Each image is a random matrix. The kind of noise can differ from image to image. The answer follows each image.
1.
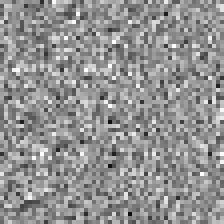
low rank plus noise
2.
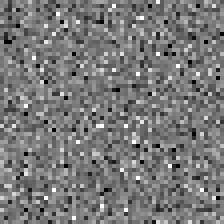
heavy tails
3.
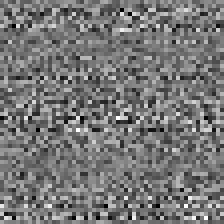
rows of uneven size
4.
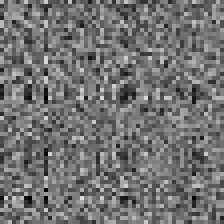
low rank plus noise
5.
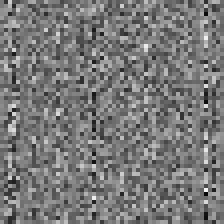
columns of uneven size
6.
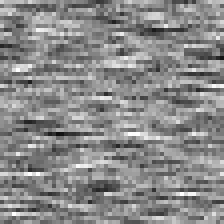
streaked along the rows
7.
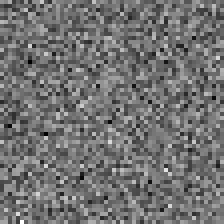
independent entries
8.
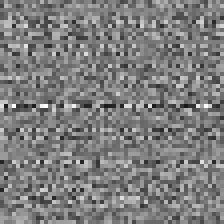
rows of uneven size
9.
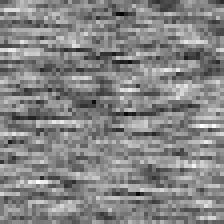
streaked along the rows
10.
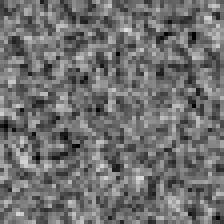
blotchy
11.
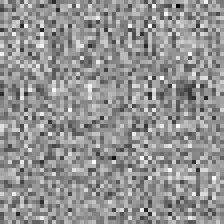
low rank plus noise
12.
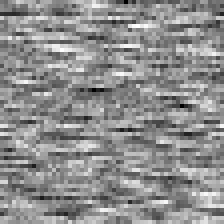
streaked along the rows
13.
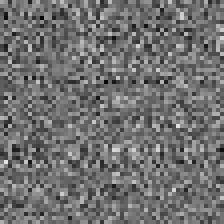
low rank plus noise
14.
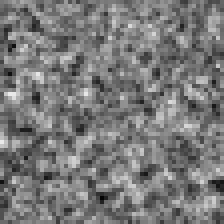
blotchy
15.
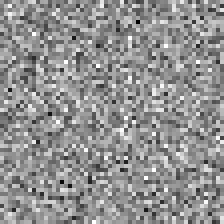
independent entries
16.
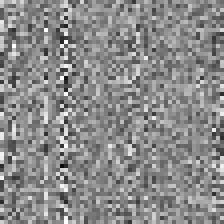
columns of uneven size
